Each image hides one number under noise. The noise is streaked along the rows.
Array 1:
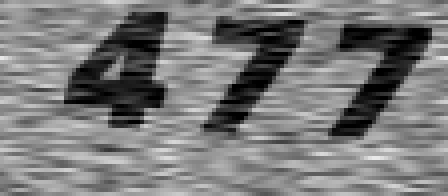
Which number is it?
477
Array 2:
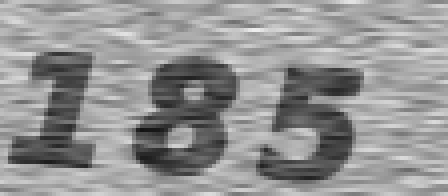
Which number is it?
185
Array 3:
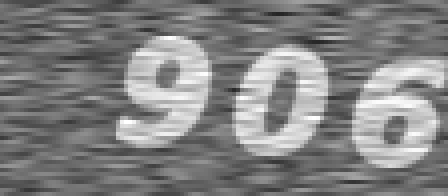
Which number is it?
906
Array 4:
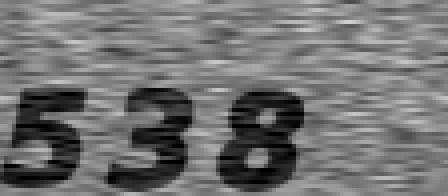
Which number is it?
538
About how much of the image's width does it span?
two thirds
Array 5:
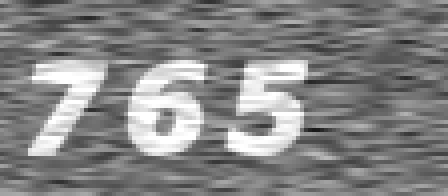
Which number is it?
765
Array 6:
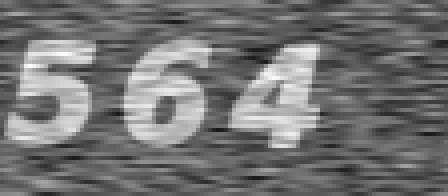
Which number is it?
564
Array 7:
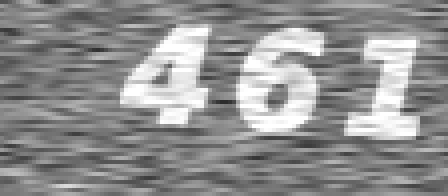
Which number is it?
461
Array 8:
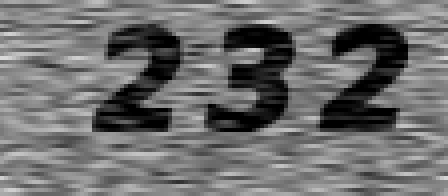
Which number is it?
232
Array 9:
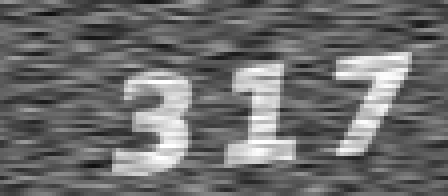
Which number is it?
317
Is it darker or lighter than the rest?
lighter
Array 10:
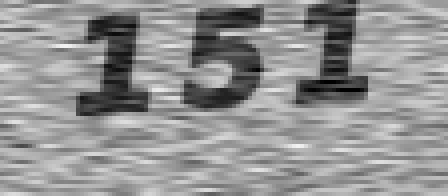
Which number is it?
151
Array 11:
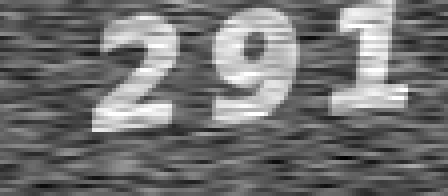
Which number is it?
291
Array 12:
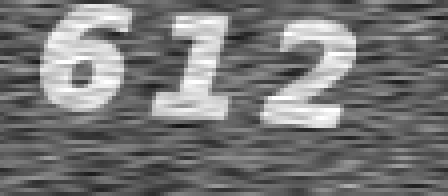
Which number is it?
612
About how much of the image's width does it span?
two thirds
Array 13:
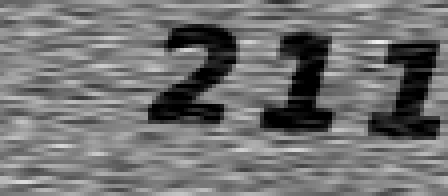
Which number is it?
211
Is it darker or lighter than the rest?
darker
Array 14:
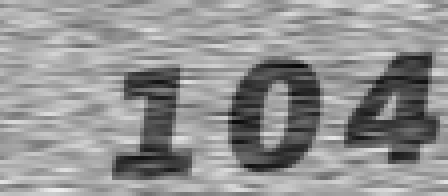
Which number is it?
104
